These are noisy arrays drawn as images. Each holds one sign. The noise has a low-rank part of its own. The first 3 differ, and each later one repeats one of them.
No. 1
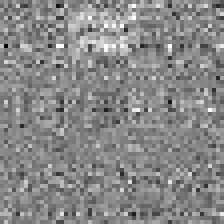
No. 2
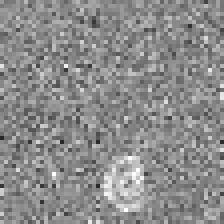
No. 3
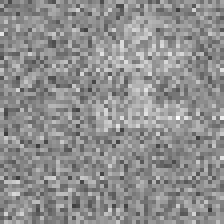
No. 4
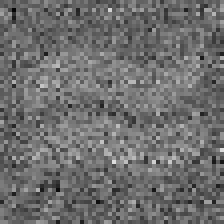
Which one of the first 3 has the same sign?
1
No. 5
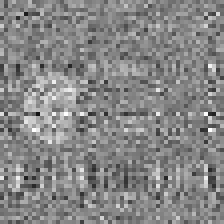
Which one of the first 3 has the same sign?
2
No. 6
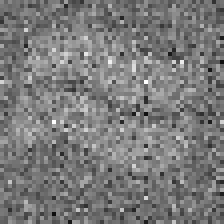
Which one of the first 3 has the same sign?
1
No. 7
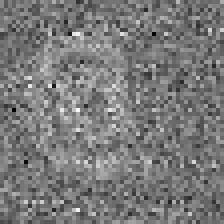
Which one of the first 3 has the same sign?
2
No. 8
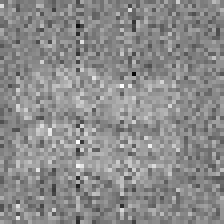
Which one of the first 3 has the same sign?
1
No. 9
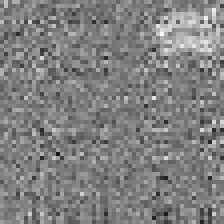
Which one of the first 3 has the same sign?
1
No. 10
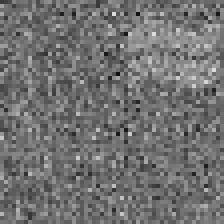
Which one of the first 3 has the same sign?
1
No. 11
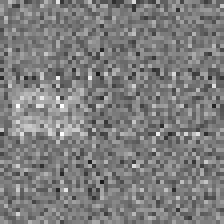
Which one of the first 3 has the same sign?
1
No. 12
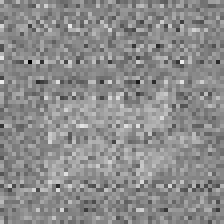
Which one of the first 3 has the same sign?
1
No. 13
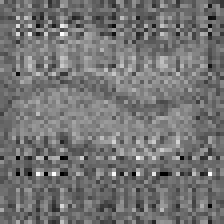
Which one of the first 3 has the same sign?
1
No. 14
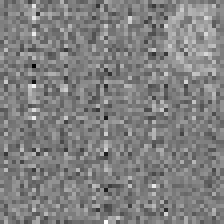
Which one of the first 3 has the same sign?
2
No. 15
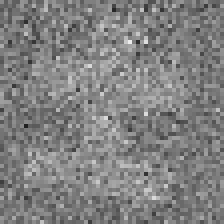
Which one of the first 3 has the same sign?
3
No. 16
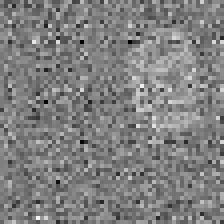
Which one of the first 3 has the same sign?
2
